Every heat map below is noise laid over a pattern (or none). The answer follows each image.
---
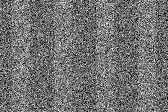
vertical stripes
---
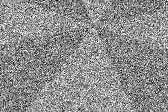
spokes from one point
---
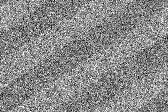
diagonal stripes
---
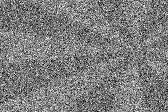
spokes from one point
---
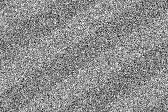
diagonal stripes
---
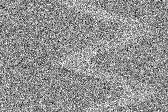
a wavy band
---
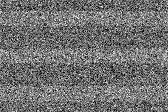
horizontal stripes
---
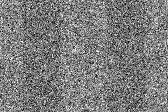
vertical stripes
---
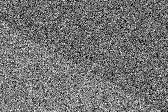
a sharp edge
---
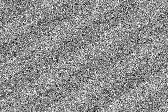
diagonal stripes
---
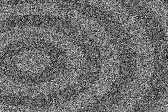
rings round one point
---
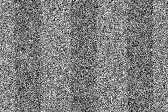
vertical stripes
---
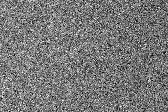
a smooth slope
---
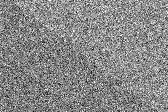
a sharp edge
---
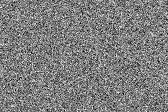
only noise
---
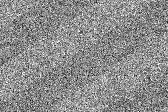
diagonal stripes
